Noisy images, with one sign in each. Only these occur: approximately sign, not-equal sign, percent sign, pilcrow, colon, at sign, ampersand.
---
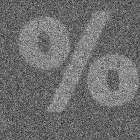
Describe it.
light percent sign
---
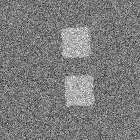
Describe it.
light colon
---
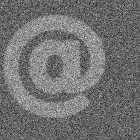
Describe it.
light at sign
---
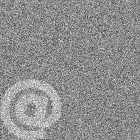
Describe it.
light at sign, bottom left
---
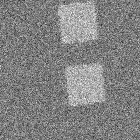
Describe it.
light colon
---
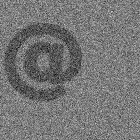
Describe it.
dark at sign
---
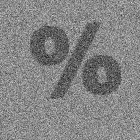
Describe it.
dark percent sign
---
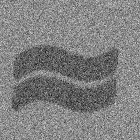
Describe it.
dark approximately sign
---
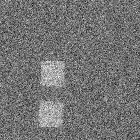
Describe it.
light colon
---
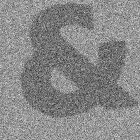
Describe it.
dark ampersand
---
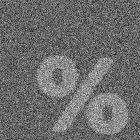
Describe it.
light percent sign
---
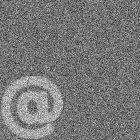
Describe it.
light at sign, bottom left
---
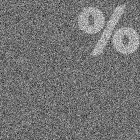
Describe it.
light percent sign, top right
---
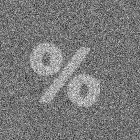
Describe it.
light percent sign
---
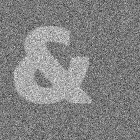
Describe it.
light ampersand
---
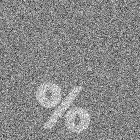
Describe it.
light percent sign, bottom middle
